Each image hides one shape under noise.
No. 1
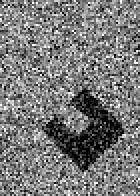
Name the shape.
square with a notch
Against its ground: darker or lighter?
darker
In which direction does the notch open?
up and left
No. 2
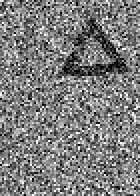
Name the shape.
triangle frame
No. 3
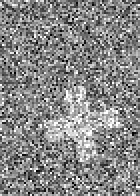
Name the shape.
cross
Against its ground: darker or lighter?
lighter
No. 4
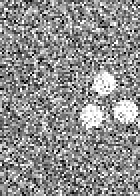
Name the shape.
three dots
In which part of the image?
middle right
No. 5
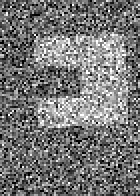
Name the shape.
square with a notch
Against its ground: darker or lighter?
lighter
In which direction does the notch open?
left
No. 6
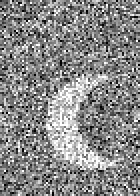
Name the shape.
crescent
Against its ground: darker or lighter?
lighter
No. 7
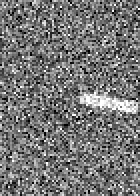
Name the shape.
bar
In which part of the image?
middle right
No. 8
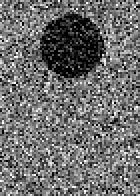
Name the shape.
disc
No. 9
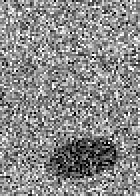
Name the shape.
ellipse
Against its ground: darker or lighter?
darker
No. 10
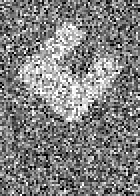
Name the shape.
square with a notch
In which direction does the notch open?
up and right
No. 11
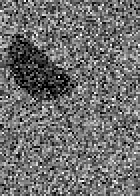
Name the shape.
half disc
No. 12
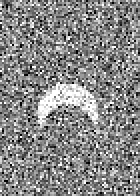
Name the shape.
crescent
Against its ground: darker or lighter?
lighter
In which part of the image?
centre
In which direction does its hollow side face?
down
